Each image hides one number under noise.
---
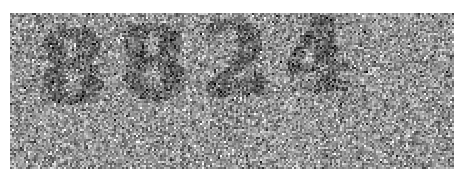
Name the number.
8824
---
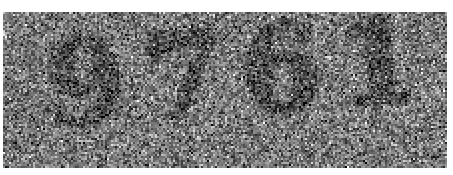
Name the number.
9761
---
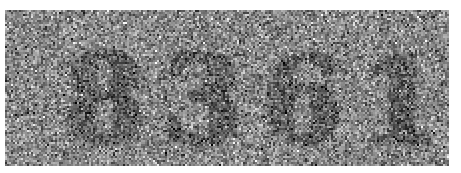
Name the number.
8361
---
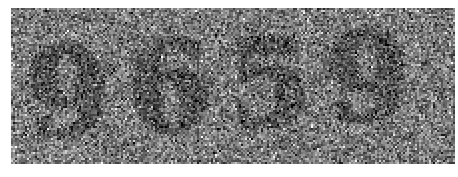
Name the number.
9659
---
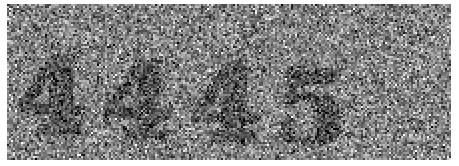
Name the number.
4445
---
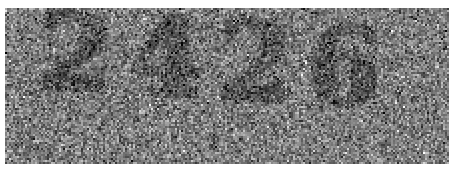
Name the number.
2426
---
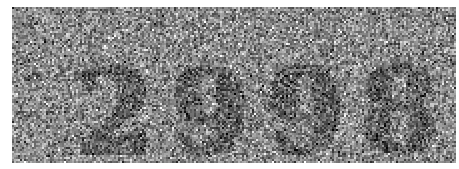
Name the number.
2998
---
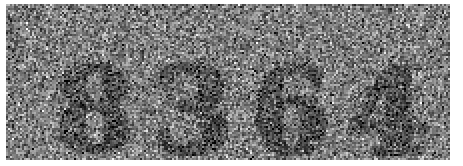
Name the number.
8364
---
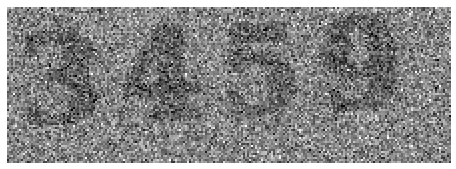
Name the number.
3459
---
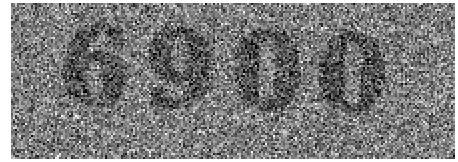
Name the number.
6900
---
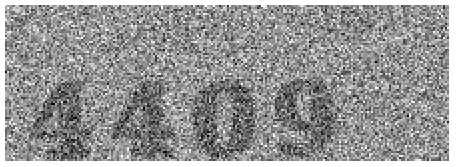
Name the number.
4409
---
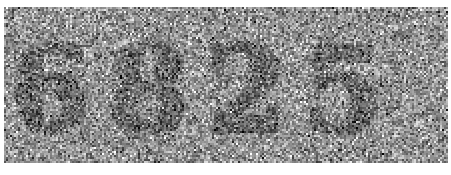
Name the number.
6825
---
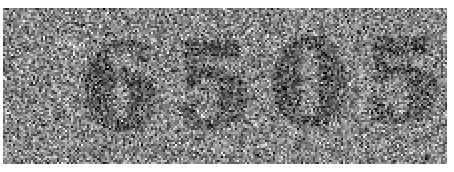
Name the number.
6505
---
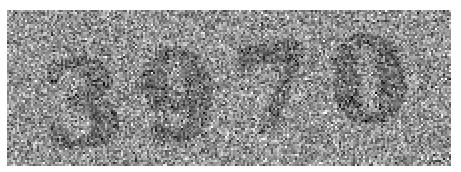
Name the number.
3970
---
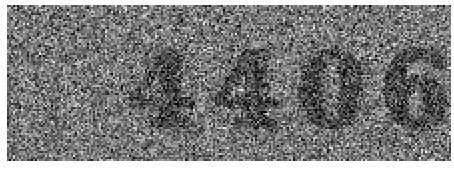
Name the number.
4406
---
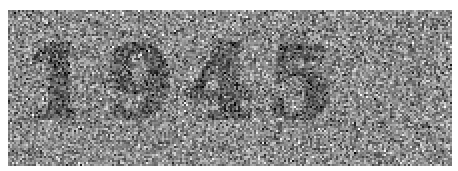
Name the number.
1945
